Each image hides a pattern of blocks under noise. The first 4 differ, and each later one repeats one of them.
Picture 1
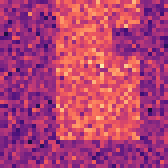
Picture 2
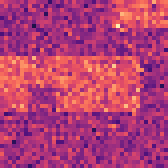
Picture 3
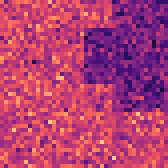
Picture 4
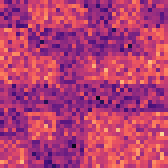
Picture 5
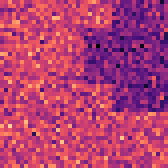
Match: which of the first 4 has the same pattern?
3
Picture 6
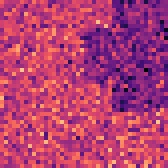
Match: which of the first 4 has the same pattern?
3
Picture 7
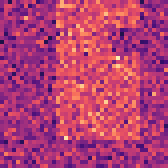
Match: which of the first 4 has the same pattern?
1
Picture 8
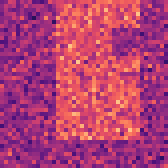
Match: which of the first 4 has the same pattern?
1
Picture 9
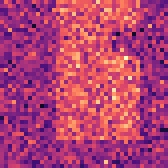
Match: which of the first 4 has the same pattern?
1
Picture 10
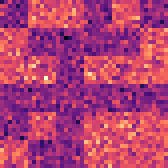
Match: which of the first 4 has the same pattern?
4
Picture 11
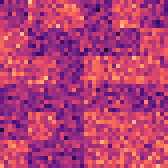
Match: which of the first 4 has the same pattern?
4
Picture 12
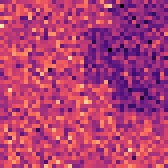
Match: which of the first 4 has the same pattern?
3
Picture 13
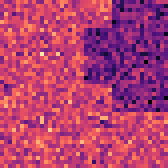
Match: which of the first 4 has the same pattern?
3
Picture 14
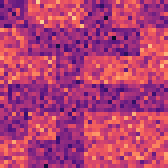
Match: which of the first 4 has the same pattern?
4
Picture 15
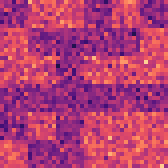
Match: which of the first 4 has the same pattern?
4
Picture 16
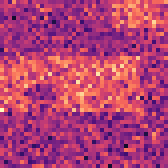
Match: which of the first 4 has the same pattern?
2
